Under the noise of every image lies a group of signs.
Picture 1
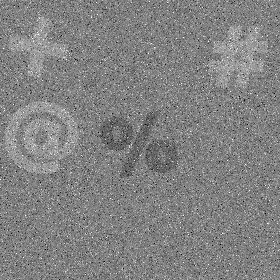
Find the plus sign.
top left
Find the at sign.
middle left
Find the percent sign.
centre
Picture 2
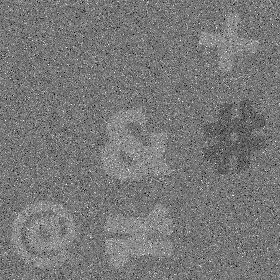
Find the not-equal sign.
bottom middle
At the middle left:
nothing
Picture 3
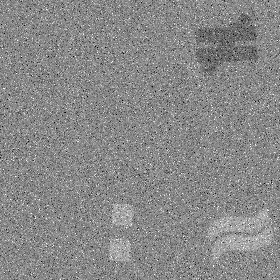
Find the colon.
bottom middle
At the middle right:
nothing
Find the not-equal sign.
top right
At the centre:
nothing
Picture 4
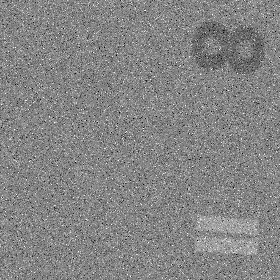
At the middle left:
nothing
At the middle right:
nothing
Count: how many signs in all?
2
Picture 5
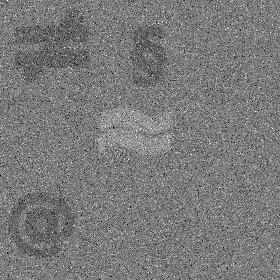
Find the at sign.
bottom left
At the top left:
not-equal sign
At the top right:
nothing
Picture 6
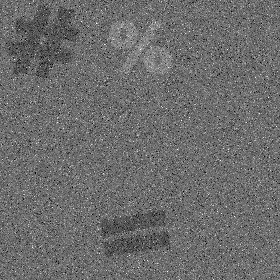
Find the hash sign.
top left
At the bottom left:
nothing
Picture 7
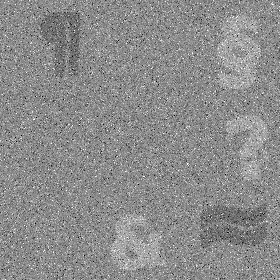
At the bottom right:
approximately sign
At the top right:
section sign
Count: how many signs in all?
5
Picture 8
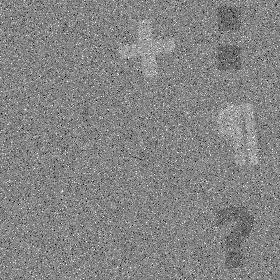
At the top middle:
plus sign
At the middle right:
pilcrow
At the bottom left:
nothing
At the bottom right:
question mark
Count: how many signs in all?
4
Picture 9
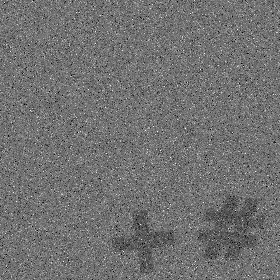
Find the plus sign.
bottom middle
